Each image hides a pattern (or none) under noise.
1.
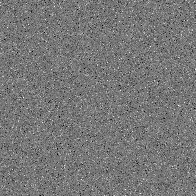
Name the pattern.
only noise
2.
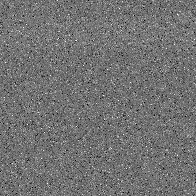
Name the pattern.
one horizontal stripe
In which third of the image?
top
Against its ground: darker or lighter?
lighter
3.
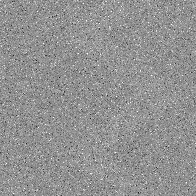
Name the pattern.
a wavy band
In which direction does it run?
top to bottom
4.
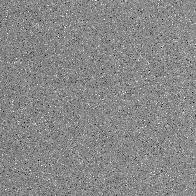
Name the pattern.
a smooth slope
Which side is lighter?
right
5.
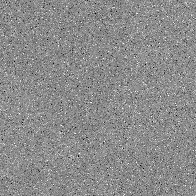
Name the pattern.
spokes from one point
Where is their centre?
bottom middle
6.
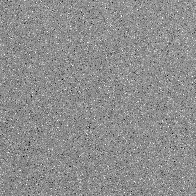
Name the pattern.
a smooth slope
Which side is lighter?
top right
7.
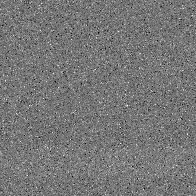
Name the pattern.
one horizontal stripe
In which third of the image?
bottom
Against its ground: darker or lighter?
lighter
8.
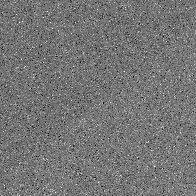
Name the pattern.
a sharp edge
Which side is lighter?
bottom right
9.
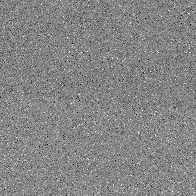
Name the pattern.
a sharp edge
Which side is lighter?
bottom
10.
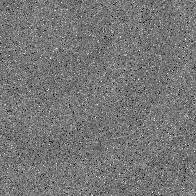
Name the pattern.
rings round one point
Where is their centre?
top left
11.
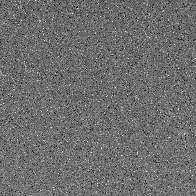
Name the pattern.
a smooth slope
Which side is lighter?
bottom
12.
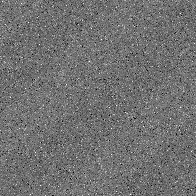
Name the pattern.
diagonal stripes
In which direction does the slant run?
bottom left to top right
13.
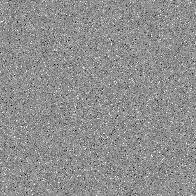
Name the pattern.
only noise
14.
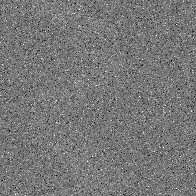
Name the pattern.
a wavy band
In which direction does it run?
top to bottom
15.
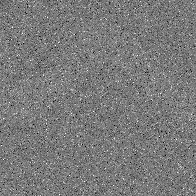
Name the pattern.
a wavy band
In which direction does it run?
left to right
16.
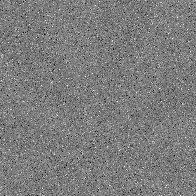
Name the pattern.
spokes from one point
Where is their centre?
bottom middle
